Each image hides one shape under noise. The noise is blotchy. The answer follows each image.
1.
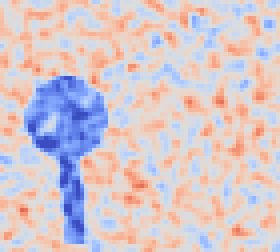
lollipop
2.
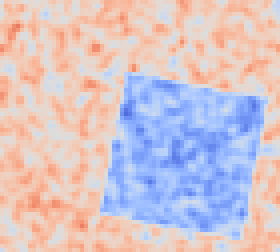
square
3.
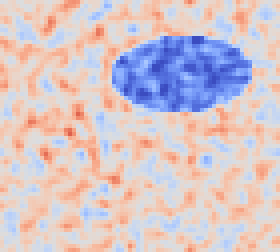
ellipse
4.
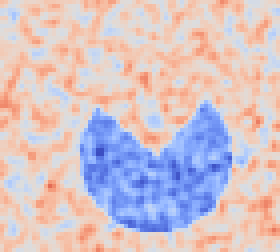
disc with a wedge cut out
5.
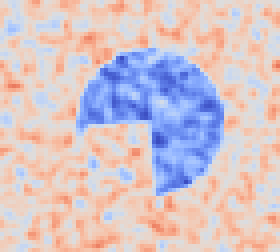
disc with a wedge cut out
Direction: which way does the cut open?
down and left
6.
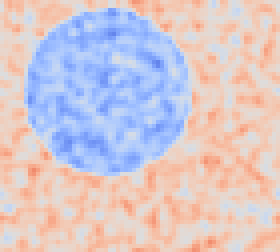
disc
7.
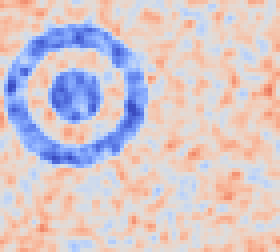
bullseye
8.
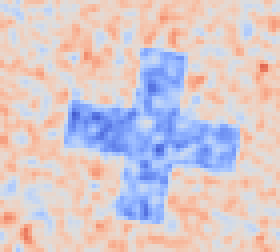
cross
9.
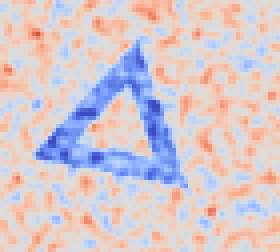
triangle frame
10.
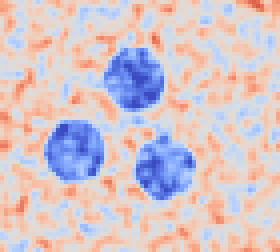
three dots
